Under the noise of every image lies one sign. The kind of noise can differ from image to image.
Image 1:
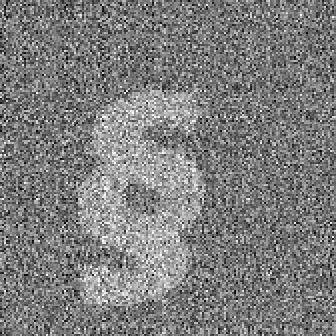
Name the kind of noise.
low rank plus noise
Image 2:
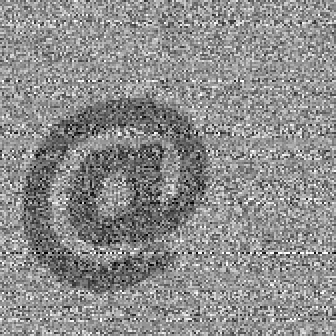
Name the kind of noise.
rows of uneven size
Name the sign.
at sign
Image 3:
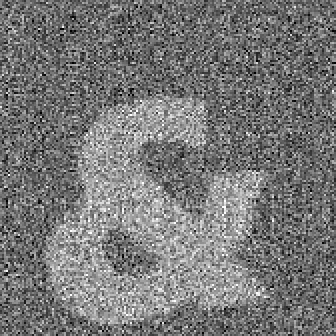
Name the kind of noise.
low rank plus noise
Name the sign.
ampersand
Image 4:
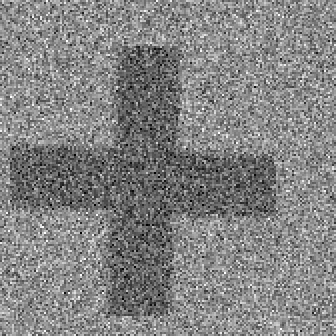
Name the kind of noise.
independent entries
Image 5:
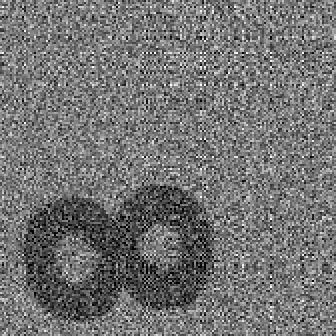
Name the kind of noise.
low rank plus noise
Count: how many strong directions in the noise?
one
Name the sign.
infinity sign
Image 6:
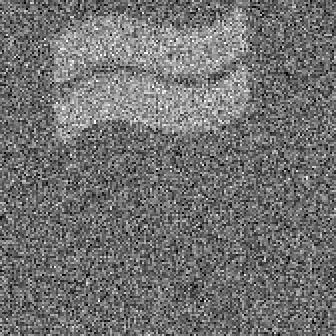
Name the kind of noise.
independent entries
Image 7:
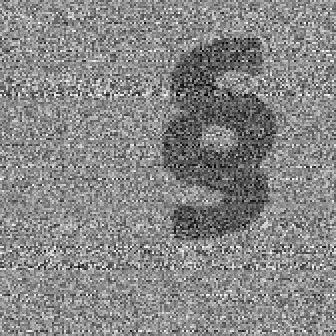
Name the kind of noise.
rows of uneven size
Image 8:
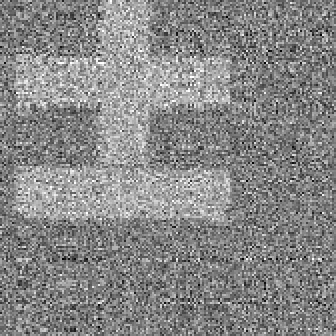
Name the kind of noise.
low rank plus noise
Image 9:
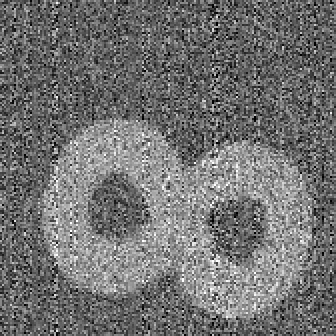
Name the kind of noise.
columns of uneven size
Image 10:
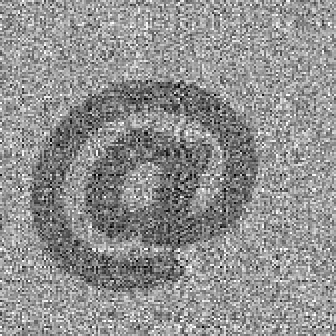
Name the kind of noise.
low rank plus noise
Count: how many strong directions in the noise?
two
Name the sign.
at sign
